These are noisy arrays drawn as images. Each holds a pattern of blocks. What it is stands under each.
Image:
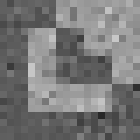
mirrored about the diagonal from the bottom left
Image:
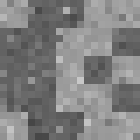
top and bottom mirror each other
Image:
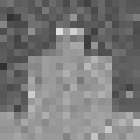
left and right mirror each other
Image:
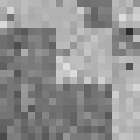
mirrored about the diagonal from the bottom left
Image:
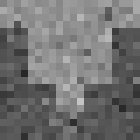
left and right mirror each other
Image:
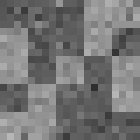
the same after a half turn
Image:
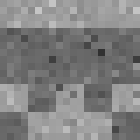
left and right mirror each other
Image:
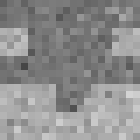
left and right mirror each other
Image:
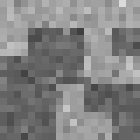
no symmetry
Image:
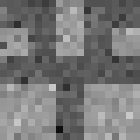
left and right mirror each other
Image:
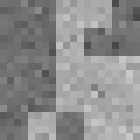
no symmetry
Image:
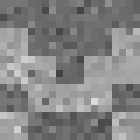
left and right mirror each other
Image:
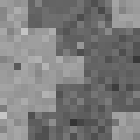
top and bottom mirror each other
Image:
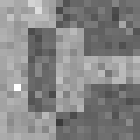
top and bottom mirror each other
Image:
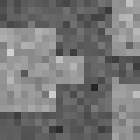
top and bottom mirror each other
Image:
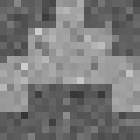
left and right mirror each other
